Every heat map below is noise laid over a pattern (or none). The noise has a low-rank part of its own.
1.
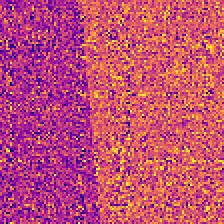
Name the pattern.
a sharp edge
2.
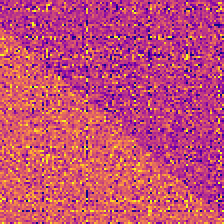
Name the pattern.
a sharp edge
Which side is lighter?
bottom left
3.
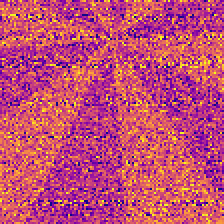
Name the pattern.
spokes from one point
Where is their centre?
top middle
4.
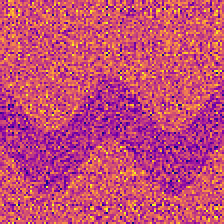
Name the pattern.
a wavy band
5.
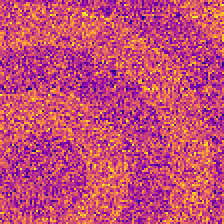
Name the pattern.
rings round one point
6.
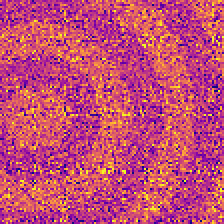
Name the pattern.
rings round one point
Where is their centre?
middle left
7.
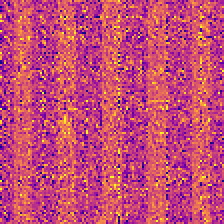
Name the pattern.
vertical stripes
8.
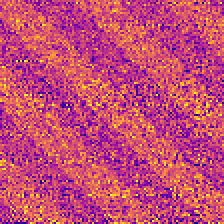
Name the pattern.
diagonal stripes
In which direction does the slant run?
top left to bottom right
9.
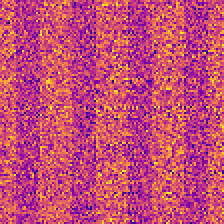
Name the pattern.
vertical stripes
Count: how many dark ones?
4
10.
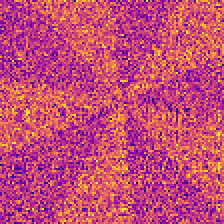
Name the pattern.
spokes from one point
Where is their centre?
centre
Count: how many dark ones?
5
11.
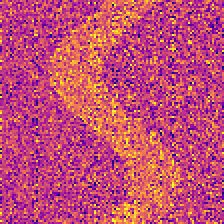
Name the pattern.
a wavy band
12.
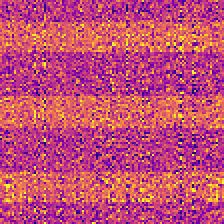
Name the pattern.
horizontal stripes
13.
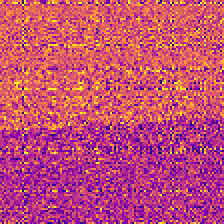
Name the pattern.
a sharp edge
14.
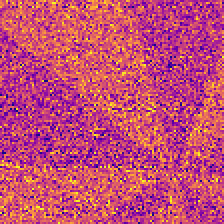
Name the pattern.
spokes from one point
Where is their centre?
bottom right
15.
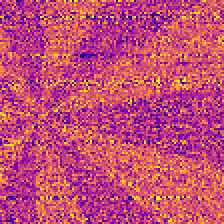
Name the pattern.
spokes from one point
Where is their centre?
middle left
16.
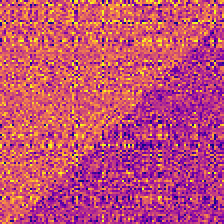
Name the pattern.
a sharp edge
